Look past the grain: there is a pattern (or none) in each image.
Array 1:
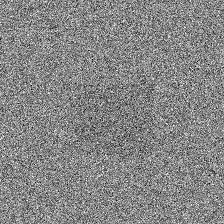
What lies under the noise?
one block
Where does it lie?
centre
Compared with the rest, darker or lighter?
darker
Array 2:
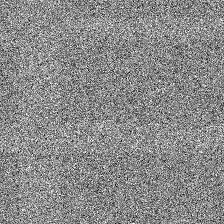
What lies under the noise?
bands of rows crossing bands of columns
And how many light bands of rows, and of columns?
2 and 1
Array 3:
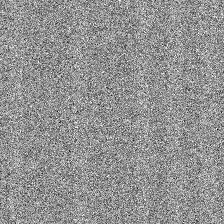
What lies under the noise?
bands of columns
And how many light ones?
5
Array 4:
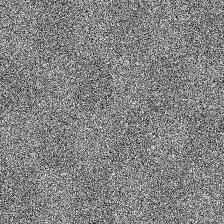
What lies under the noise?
a checkerboard
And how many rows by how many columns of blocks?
4 by 6
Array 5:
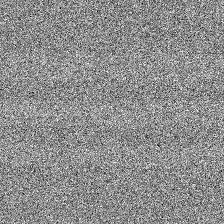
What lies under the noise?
bands of rows
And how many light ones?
3
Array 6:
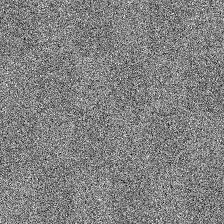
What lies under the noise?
a checkerboard
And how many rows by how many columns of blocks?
4 by 6
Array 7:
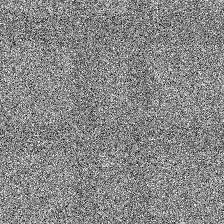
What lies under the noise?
bands of rows crossing bands of columns
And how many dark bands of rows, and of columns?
2 and 2
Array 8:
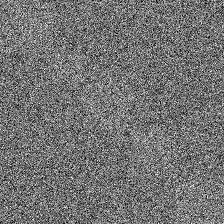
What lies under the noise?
blocks along the diagonal
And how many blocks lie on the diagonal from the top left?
5
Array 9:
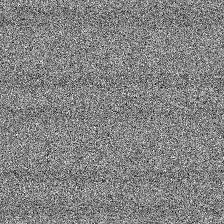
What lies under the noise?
bands of rows
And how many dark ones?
5
